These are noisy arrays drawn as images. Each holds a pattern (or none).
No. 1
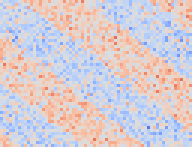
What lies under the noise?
diagonal stripes
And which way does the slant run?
top left to bottom right
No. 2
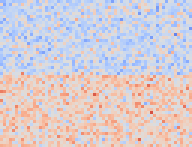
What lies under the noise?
a sharp edge
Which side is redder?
bottom
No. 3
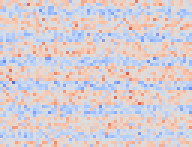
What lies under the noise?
horizontal stripes
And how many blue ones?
6
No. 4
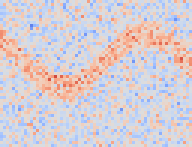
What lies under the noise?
a wavy band
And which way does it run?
left to right
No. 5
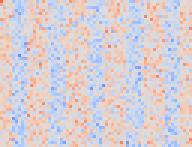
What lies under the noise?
vertical stripes
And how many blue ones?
5
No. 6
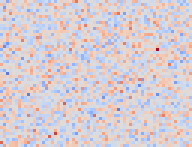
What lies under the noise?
only noise
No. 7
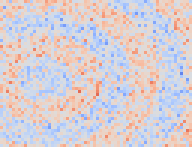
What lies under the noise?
rings round one point
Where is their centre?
middle left
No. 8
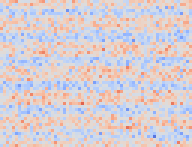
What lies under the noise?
horizontal stripes
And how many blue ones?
6
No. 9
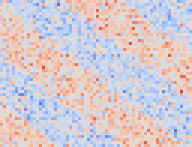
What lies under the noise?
diagonal stripes
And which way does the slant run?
top left to bottom right
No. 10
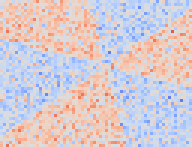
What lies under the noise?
spokes from one point
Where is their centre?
centre
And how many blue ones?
3
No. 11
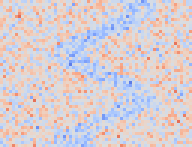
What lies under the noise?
a wavy band
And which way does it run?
top to bottom
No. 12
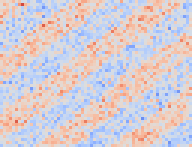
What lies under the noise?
diagonal stripes
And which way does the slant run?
bottom left to top right
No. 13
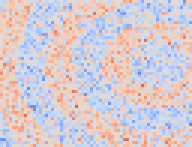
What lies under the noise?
rings round one point
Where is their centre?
middle right
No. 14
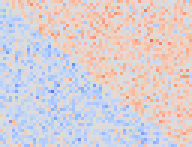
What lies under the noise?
a sharp edge
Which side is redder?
top right
